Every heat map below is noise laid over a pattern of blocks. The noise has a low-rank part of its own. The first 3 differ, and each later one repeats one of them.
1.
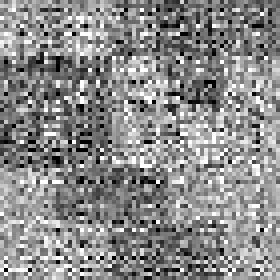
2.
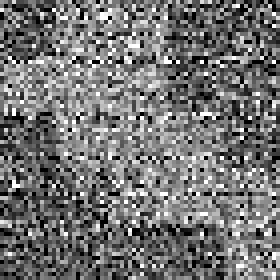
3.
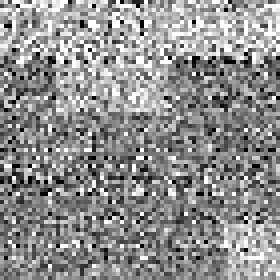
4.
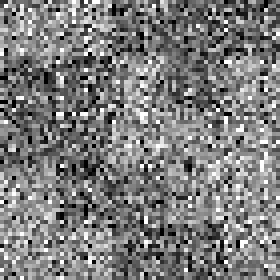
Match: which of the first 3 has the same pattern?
1
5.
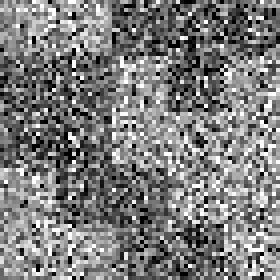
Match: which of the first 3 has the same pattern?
1
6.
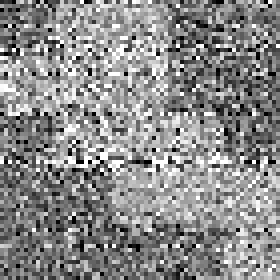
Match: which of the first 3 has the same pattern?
2
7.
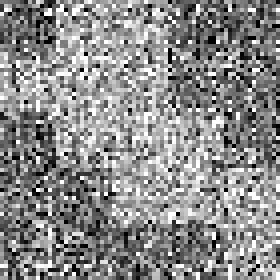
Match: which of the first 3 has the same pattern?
2
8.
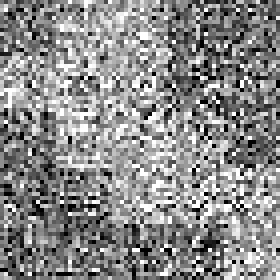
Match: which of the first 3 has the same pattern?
2
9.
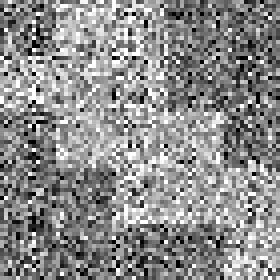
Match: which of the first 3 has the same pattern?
2
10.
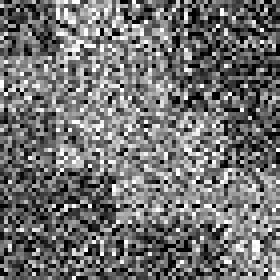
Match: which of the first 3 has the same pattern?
2
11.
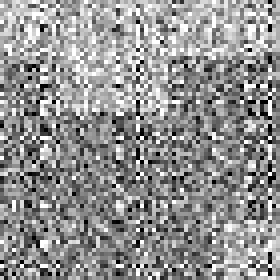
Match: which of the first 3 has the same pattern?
3
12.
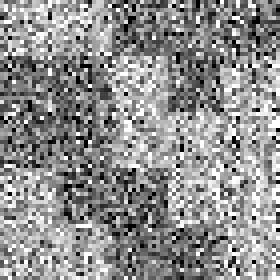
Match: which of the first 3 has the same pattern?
1
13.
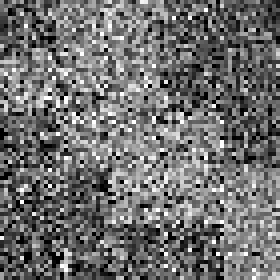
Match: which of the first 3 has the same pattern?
2
